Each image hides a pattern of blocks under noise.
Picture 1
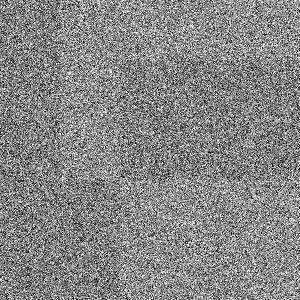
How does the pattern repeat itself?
no symmetry
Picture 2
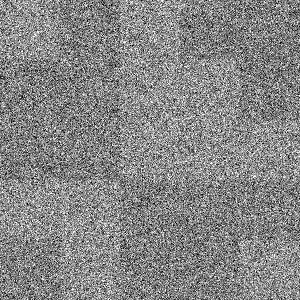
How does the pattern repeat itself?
mirrored about the diagonal from the bottom left
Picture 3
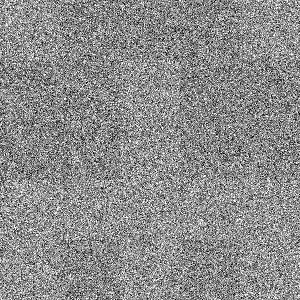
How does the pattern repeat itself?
left and right mirror each other
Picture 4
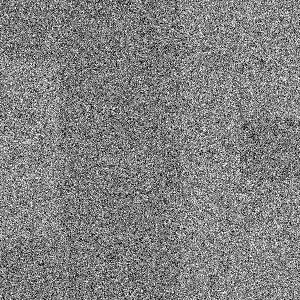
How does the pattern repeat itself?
top and bottom mirror each other
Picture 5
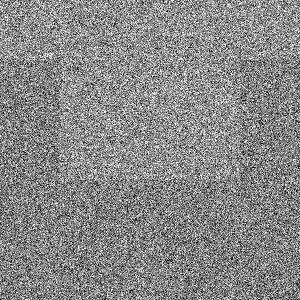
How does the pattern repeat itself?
left and right mirror each other
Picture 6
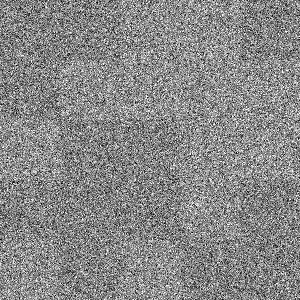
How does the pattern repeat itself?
mirrored about the diagonal from the bottom left
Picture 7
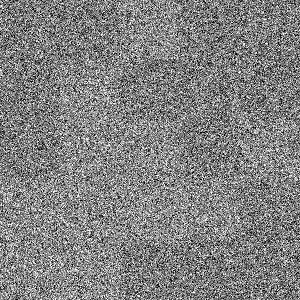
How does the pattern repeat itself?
mirrored about the diagonal from the bottom left
